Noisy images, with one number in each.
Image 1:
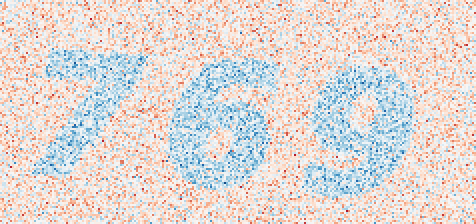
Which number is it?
769
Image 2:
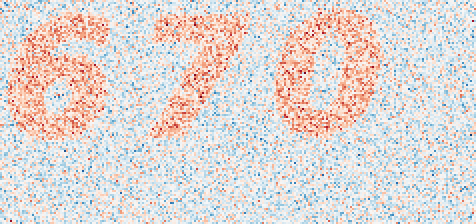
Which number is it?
670
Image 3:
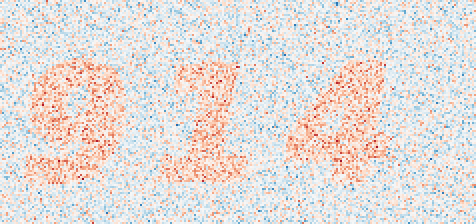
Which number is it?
914
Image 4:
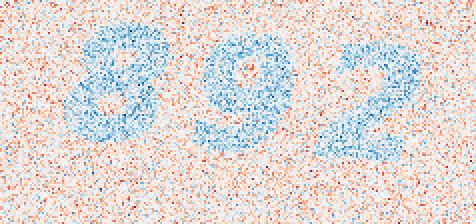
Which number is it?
892
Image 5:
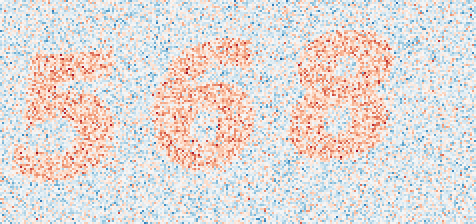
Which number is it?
568
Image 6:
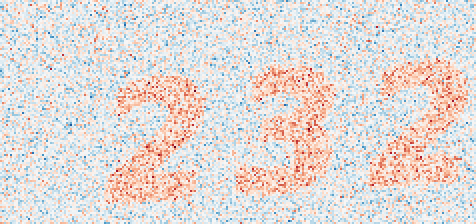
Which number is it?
232
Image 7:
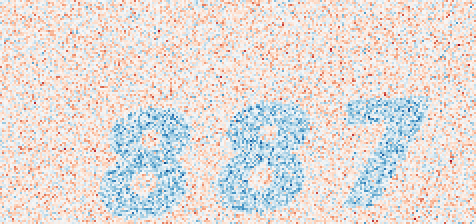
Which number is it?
887
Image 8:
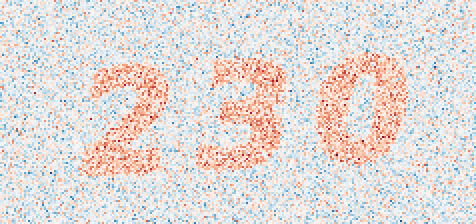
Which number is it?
230
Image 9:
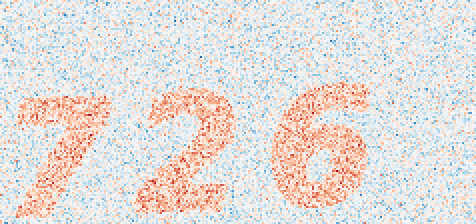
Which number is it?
726
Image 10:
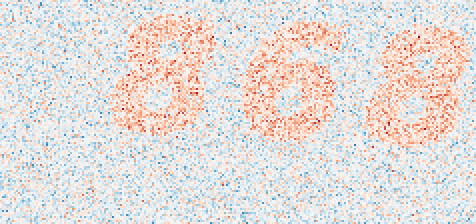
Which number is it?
868
